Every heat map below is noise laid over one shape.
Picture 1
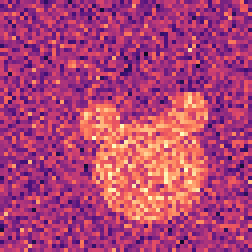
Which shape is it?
bear's head
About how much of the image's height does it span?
half
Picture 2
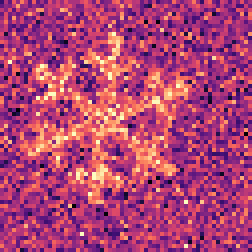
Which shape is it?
snowflake
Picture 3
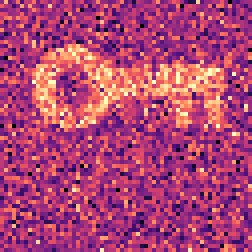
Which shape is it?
key
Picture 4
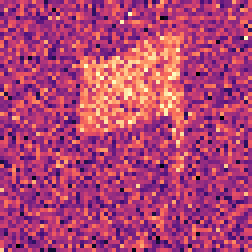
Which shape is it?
flag
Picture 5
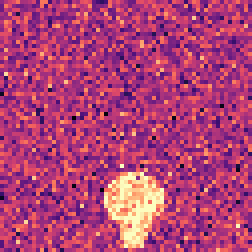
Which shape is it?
light bulb
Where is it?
bottom middle
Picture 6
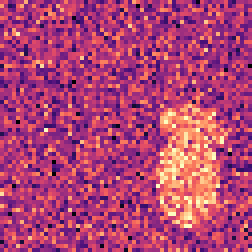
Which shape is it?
footprint
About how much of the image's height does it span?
half
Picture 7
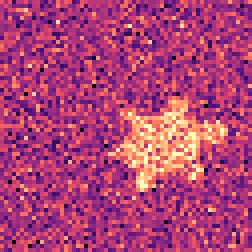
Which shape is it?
turtle
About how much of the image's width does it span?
half
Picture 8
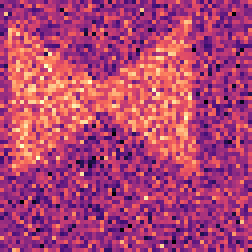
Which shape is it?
bow tie
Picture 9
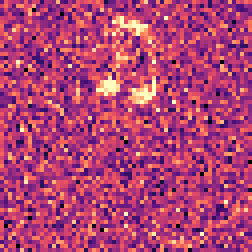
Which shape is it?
pair of musical notes
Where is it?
top middle
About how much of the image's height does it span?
a third
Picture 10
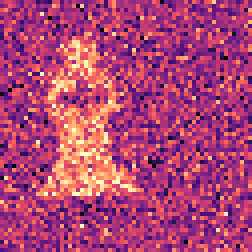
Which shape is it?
chess bishop
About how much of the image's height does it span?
two thirds
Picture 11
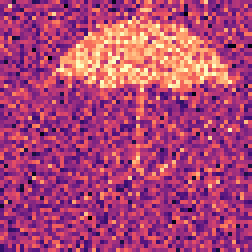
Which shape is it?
umbrella
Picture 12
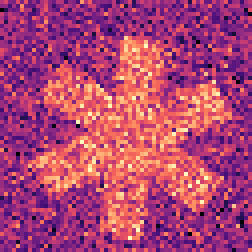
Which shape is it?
asterisk
